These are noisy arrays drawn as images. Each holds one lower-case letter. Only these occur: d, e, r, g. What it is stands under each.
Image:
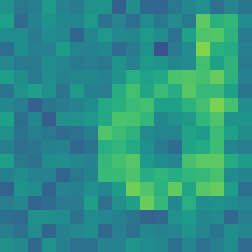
light d
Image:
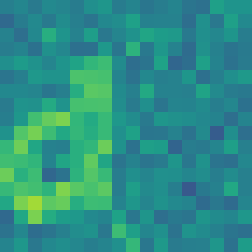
light d
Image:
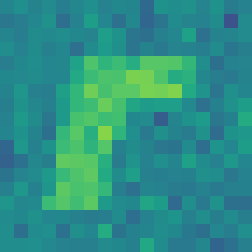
light r
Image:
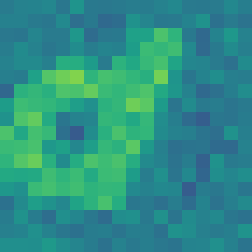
light d
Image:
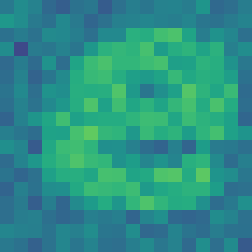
light e
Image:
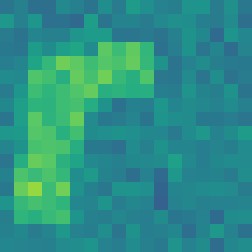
light r
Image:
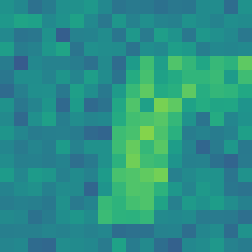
light r
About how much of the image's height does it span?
two thirds
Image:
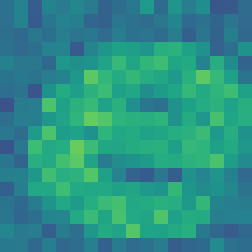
light e
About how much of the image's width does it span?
nearly all
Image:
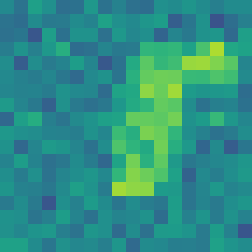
light r
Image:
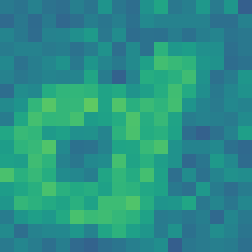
light d
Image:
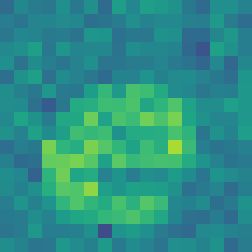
light e
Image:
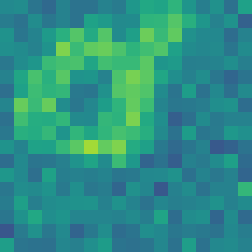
light d
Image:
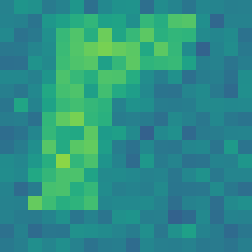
light r
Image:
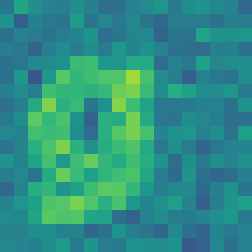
light g
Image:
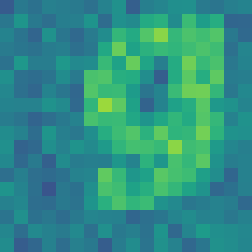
light g
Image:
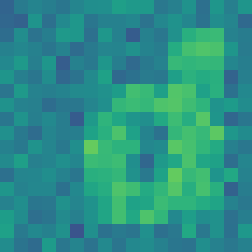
light d
